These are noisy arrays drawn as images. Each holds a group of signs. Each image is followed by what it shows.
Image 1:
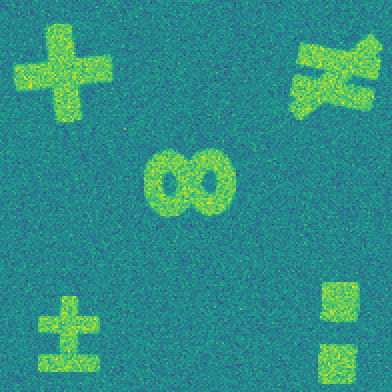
top left: plus sign; top right: not-equal sign; centre: infinity sign; bottom left: plus-minus sign; bottom right: colon
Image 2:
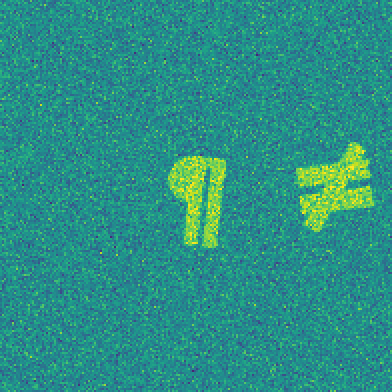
centre: pilcrow; middle right: not-equal sign
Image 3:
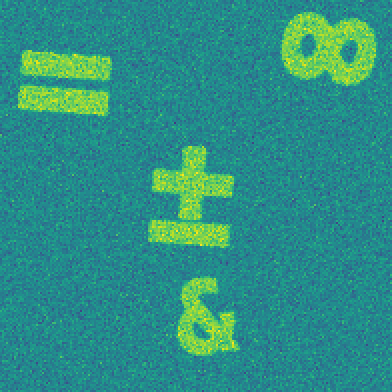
top left: equals sign; top right: infinity sign; centre: plus-minus sign; bottom middle: ampersand
